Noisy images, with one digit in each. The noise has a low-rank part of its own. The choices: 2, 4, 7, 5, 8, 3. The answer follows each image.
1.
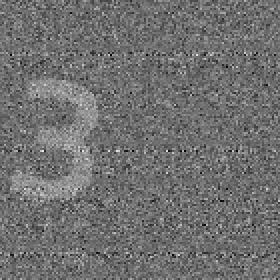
3
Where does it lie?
middle left
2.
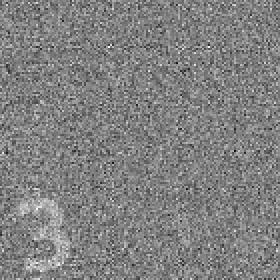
3
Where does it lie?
bottom left
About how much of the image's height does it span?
a quarter
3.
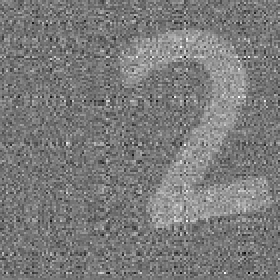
2
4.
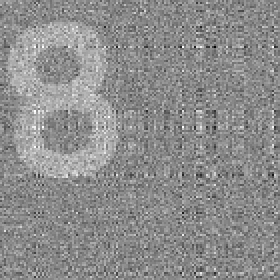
8
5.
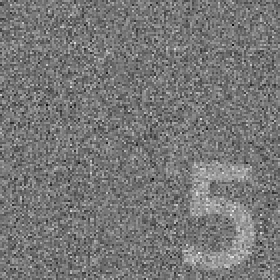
5
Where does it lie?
bottom right
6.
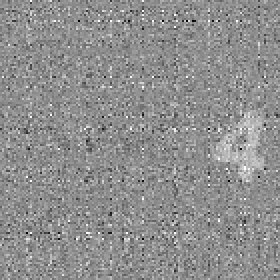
4
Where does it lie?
middle right
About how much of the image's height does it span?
a quarter
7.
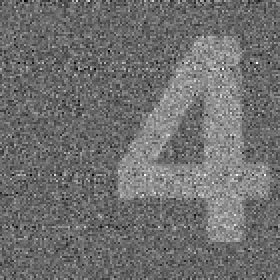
4
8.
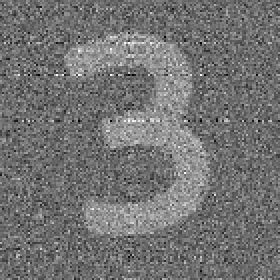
3
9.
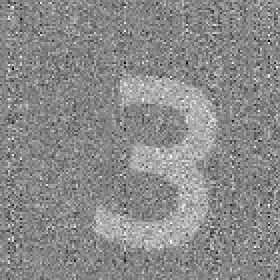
3
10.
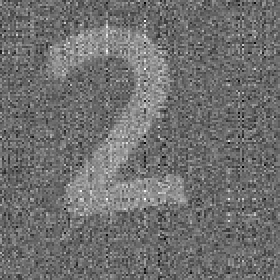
2
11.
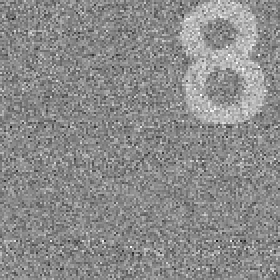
8
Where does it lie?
top right
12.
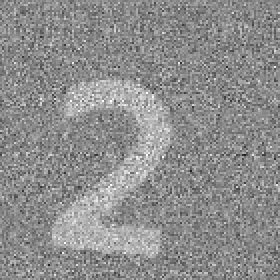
2
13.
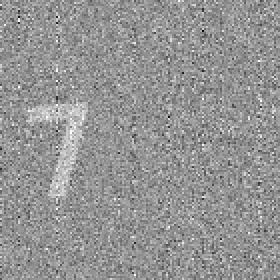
7
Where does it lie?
middle left
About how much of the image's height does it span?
a third
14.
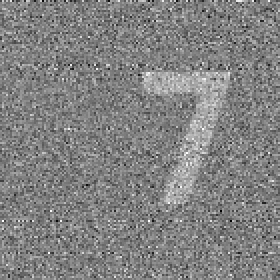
7
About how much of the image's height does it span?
half
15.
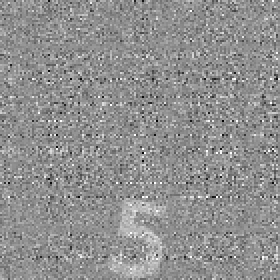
5
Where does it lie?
bottom middle
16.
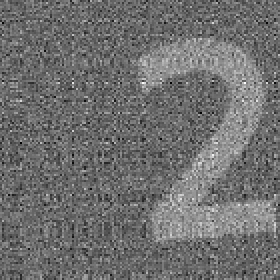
2
